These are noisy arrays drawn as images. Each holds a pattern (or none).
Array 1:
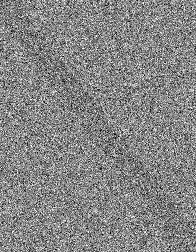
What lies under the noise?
a diagonal band
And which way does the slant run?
top left to bottom right
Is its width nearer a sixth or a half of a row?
a sixth
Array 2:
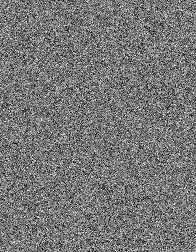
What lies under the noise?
only noise
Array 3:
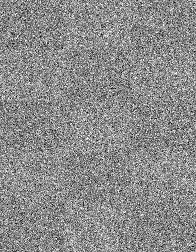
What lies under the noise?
a checkerboard
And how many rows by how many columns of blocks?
5 by 3
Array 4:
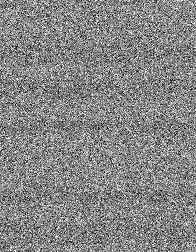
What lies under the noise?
bands of rows
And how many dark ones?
5
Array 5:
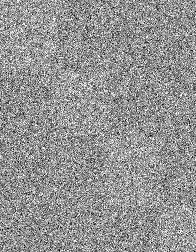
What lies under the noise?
blocks along the diagonal
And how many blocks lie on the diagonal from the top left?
4
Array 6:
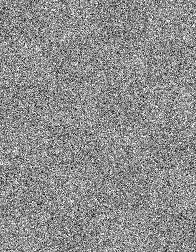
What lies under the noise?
a checkerboard
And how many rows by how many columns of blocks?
6 by 4
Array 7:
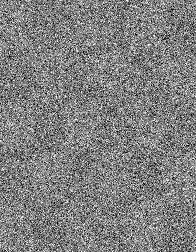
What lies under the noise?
a checkerboard
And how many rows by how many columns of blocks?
5 by 6
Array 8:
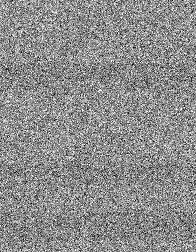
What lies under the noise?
bands of rows
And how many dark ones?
3
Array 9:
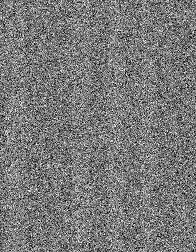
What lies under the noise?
bands of columns
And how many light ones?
4
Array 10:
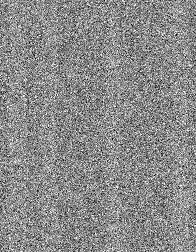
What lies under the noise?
bands of columns
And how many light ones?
4
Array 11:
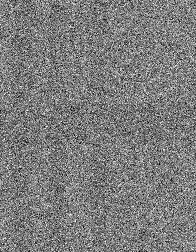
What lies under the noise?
bands of rows crossing bands of columns
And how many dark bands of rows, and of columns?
1 and 3
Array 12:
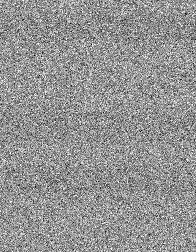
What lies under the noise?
bands of rows
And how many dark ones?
3
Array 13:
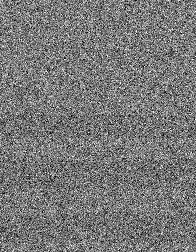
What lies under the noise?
bands of rows
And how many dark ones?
3
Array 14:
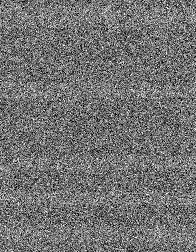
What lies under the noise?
bands of rows
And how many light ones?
5
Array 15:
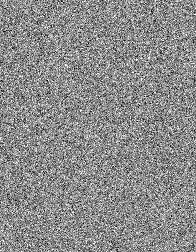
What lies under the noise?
only noise
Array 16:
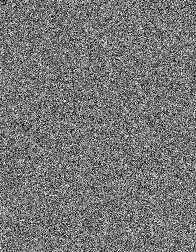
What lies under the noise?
only noise
